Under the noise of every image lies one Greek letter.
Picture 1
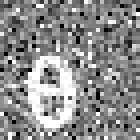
theta
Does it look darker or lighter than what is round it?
lighter
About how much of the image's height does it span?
half
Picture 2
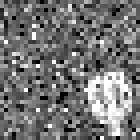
phi
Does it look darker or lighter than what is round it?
lighter
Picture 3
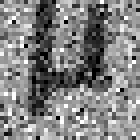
mu
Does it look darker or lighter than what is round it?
darker
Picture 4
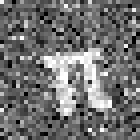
pi
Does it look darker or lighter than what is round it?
lighter
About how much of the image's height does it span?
half
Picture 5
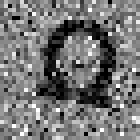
omega
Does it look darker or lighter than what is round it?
darker
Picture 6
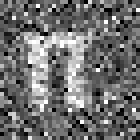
pi
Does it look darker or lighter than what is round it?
lighter
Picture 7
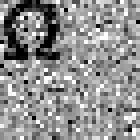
omega
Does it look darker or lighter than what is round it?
darker
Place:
top left
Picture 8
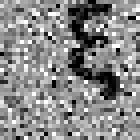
xi
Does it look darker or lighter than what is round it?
darker
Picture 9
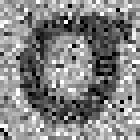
sigma
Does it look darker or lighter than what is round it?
darker
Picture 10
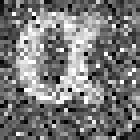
alpha
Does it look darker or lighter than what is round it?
lighter
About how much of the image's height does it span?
two thirds
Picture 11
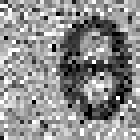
theta
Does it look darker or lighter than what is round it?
darker
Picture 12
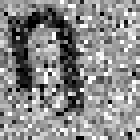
eta
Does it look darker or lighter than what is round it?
darker
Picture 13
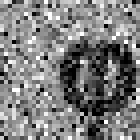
phi
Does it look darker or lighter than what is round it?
darker
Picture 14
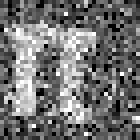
pi
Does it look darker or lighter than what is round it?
lighter
